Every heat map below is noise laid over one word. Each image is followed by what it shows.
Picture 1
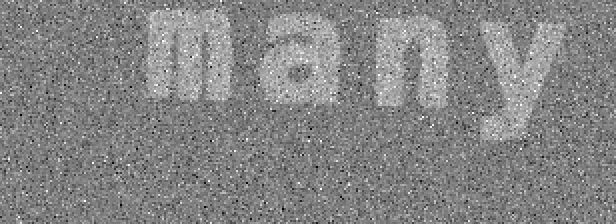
many
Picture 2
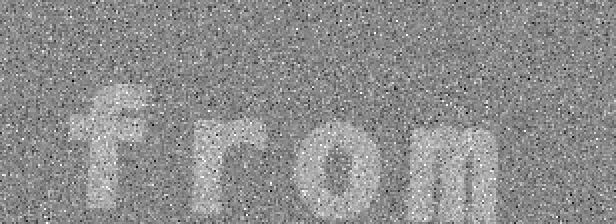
from
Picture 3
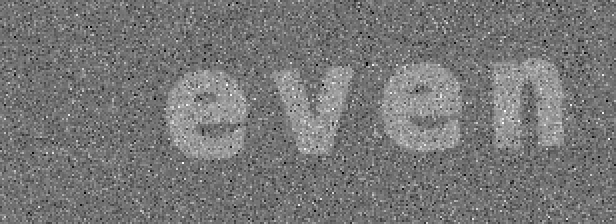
even
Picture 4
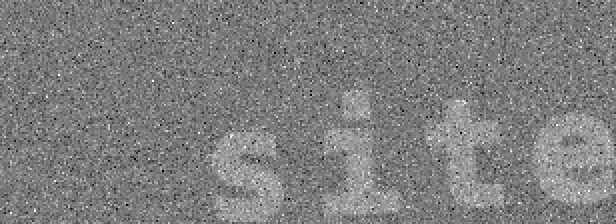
site
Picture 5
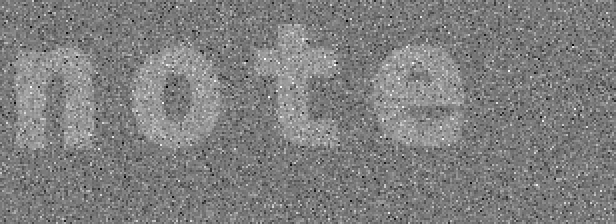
note
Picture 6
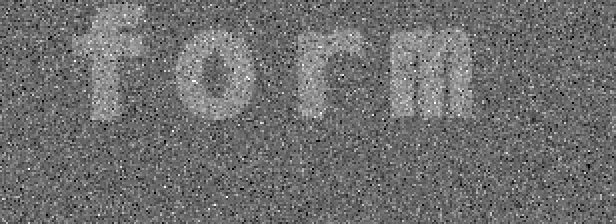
form
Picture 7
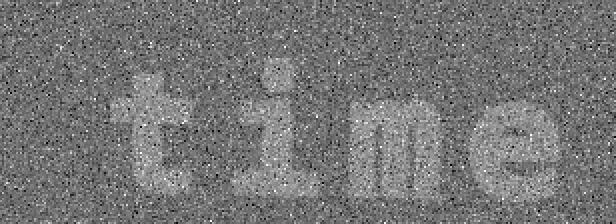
time
